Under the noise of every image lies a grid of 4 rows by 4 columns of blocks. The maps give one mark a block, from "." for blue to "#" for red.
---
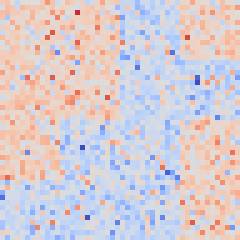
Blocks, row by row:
##.#
##..
#..#
...#
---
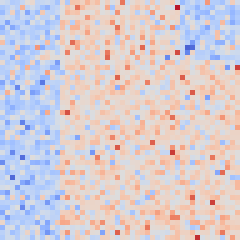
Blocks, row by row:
.##.
.###
.###
.###
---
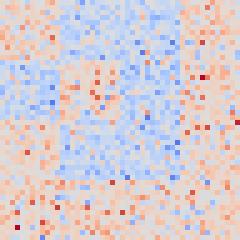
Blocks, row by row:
#..#
.#.#
#..#
####
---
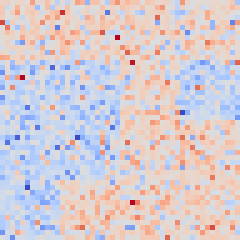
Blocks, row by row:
####
..#.
..##
.###
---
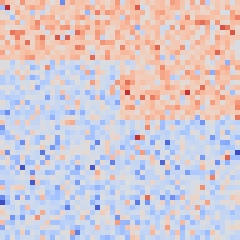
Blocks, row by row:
####
..##
....
....
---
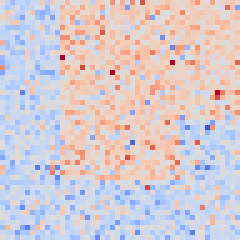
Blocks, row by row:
.###
.###
.##.
....
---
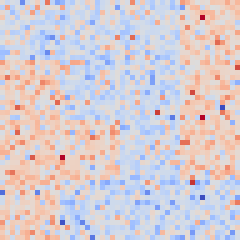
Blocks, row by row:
...#
#..#
##.#
#...
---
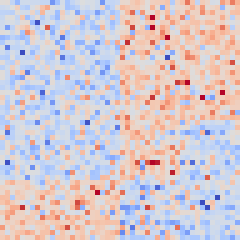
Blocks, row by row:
..##
..##
..#.
##..
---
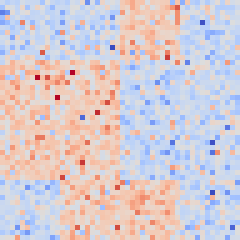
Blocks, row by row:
..#.
##..
##..
.##.
